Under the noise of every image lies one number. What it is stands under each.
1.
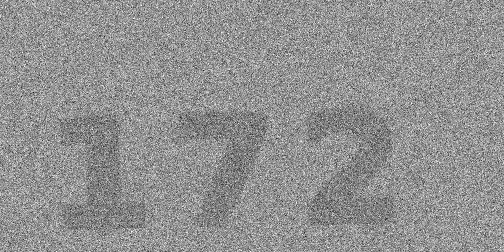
172
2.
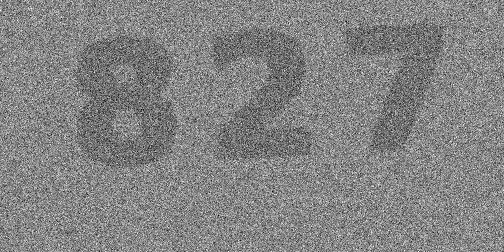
827
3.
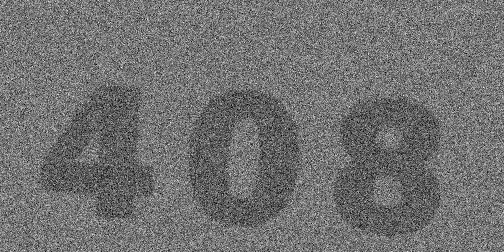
408
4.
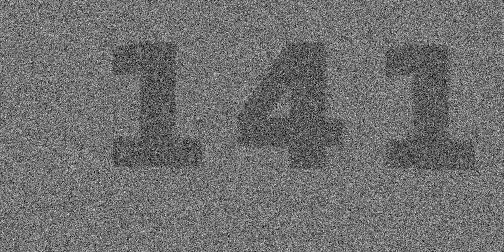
141
